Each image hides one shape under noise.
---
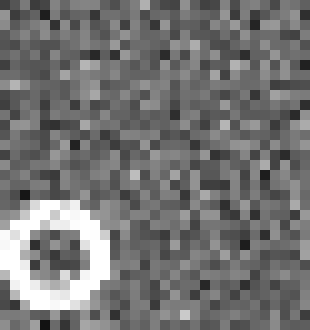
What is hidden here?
light ring, bottom left
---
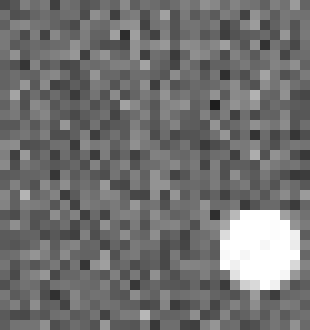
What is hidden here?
light disc, bottom right
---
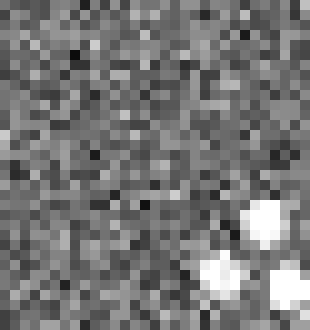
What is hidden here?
light three dots, bottom right
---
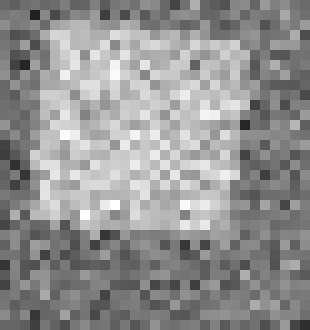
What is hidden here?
light square
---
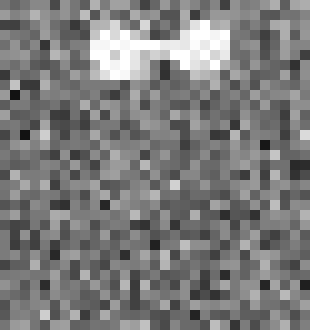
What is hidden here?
light dumbbell
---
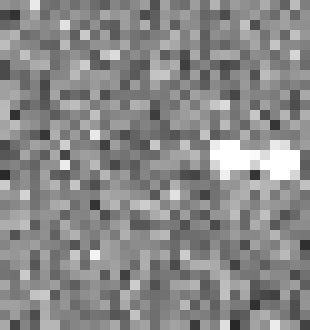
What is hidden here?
light dumbbell, middle right
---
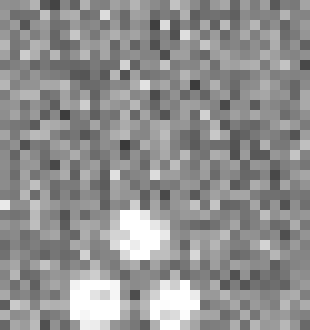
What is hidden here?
light three dots, bottom middle
